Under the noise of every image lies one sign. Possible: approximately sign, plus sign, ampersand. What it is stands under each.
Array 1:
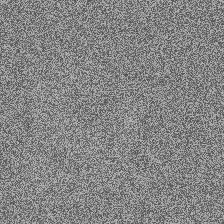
ampersand
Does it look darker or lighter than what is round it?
lighter
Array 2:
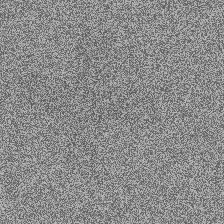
plus sign
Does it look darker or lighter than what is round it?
darker
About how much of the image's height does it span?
two thirds
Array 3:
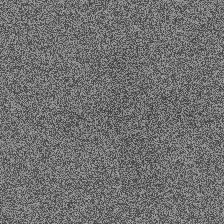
plus sign
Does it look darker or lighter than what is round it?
darker
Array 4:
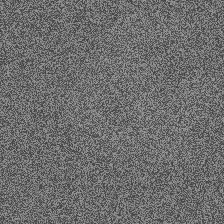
ampersand
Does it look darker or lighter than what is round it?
lighter
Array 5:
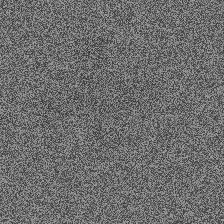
plus sign
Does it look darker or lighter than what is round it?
darker
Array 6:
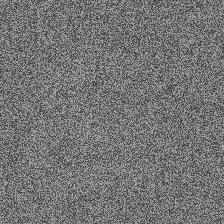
ampersand
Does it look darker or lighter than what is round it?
lighter
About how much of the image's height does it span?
two thirds
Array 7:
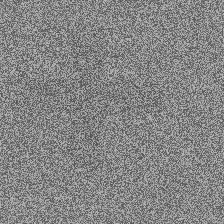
plus sign
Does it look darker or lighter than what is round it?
darker
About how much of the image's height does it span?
two thirds
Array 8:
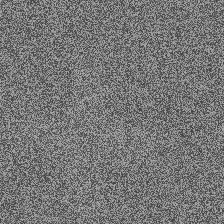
plus sign
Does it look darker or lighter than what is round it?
lighter
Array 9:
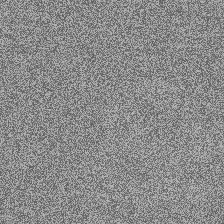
ampersand
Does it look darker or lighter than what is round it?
lighter
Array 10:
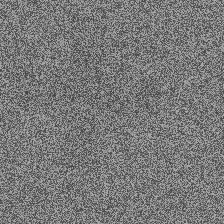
plus sign
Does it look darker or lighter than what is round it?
darker
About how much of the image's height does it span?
two thirds
